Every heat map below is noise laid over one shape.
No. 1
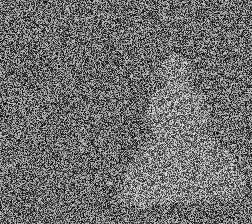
chess pawn
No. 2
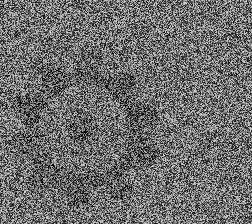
gear
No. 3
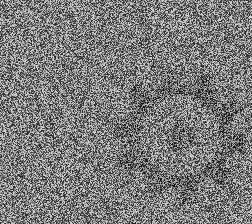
gear
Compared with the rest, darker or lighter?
darker
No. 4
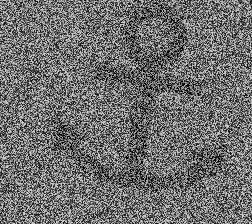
anchor
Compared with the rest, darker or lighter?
darker
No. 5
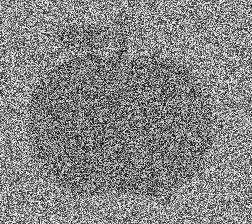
apple
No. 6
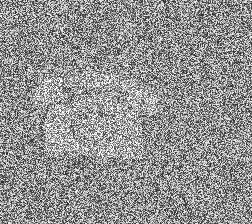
telephone
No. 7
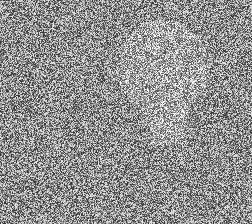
light bulb
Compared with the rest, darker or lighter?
lighter
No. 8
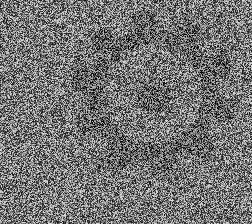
gear
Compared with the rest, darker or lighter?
darker
